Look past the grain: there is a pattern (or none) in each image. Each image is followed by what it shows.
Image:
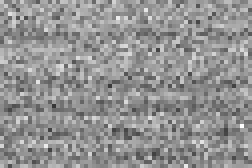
bands of rows
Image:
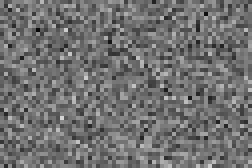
only noise
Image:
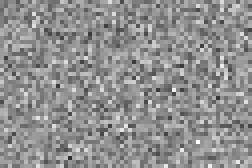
only noise
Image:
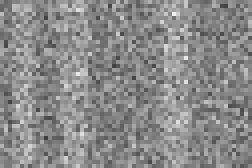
bands of columns
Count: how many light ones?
3
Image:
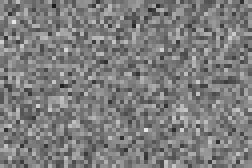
only noise
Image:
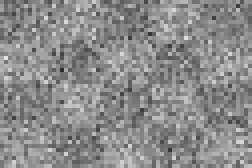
a checkerboard
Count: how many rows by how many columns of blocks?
4 by 5
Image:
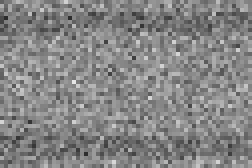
bands of rows
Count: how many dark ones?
2
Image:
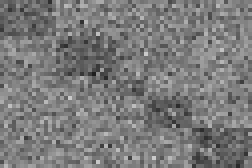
blocks along the diagonal
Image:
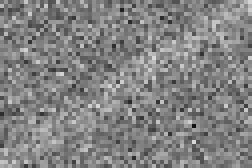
a diagonal band
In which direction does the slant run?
bottom left to top right
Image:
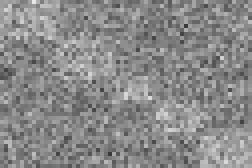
blocks along the diagonal
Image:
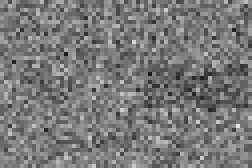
one block
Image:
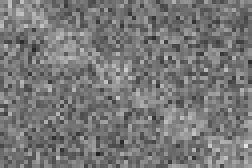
blocks along the diagonal
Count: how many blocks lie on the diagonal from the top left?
6
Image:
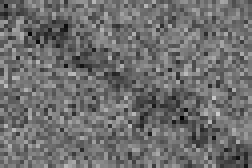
blocks along the diagonal
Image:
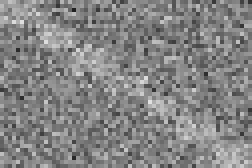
blocks along the diagonal
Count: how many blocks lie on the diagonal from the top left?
7
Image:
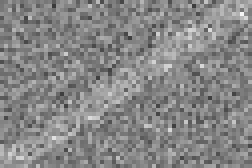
a diagonal band
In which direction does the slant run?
bottom left to top right
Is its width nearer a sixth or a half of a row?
a sixth
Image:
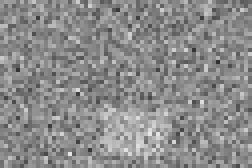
one block
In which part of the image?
bottom middle
